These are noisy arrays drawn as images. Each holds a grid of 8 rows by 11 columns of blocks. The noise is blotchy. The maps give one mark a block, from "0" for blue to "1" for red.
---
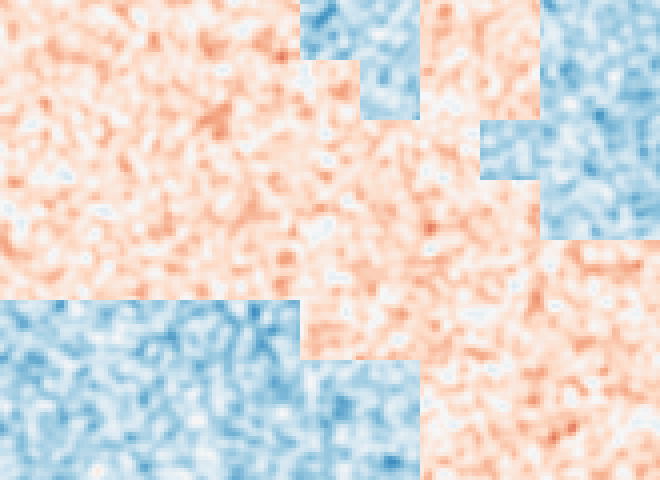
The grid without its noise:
11111001100
11111101100
11111111000
11111111100
11111111111
00000111111
00000001111
00000001111
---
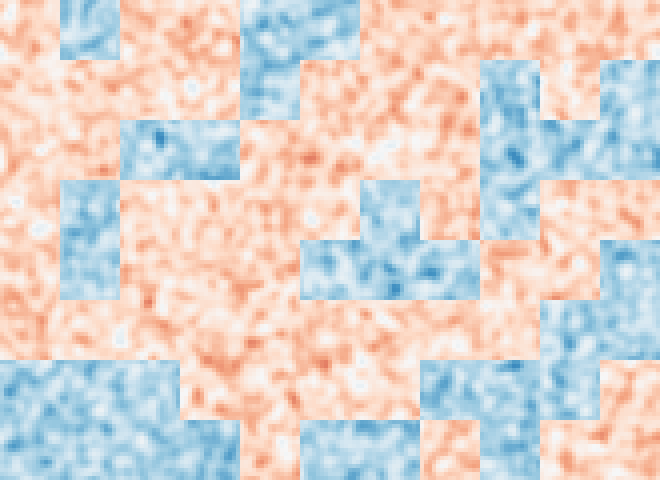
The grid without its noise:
10110011111
11110111010
11001111000
10111101011
10111000110
11111111100
00011110001
00001001011
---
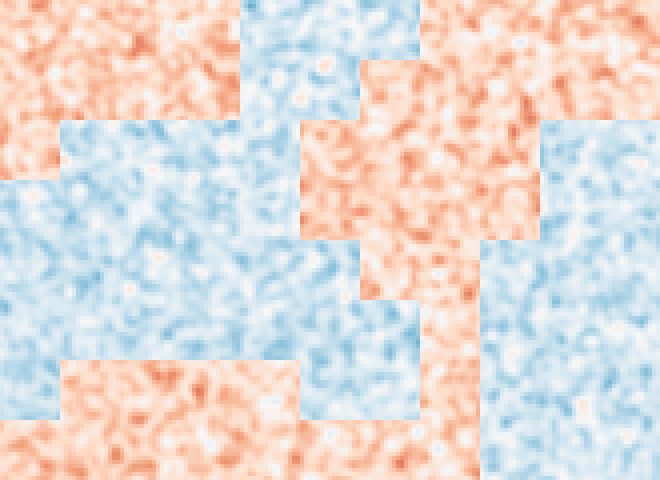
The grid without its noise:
11110001111
11110011111
10000111100
00000111100
00000011000
00000001000
01111001000
11111111000
